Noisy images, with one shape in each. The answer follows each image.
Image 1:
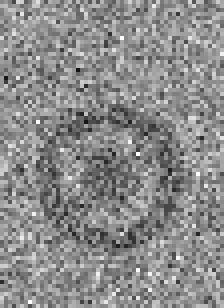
bullseye
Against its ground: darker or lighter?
darker
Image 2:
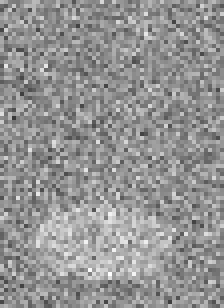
ellipse
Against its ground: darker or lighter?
lighter
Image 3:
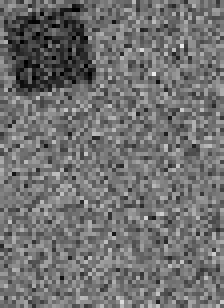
square
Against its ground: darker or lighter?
darker
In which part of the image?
top left
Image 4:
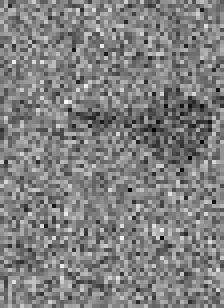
lollipop
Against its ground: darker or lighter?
darker
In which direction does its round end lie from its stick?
right
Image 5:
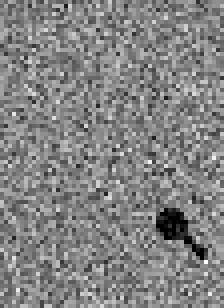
lollipop
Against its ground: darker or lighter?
darker
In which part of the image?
bottom right
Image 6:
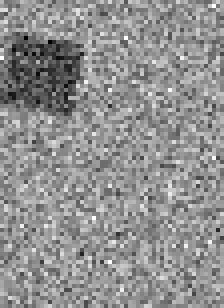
square
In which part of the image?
top left
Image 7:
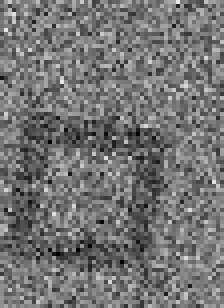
square frame
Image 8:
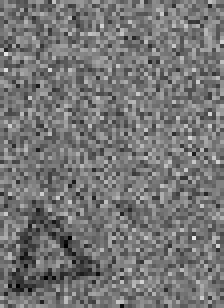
triangle frame
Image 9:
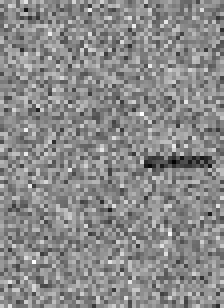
bar
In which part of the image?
middle right
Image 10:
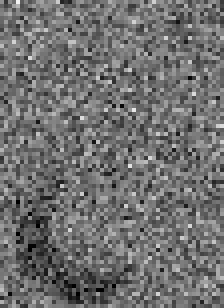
crescent
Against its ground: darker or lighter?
darker
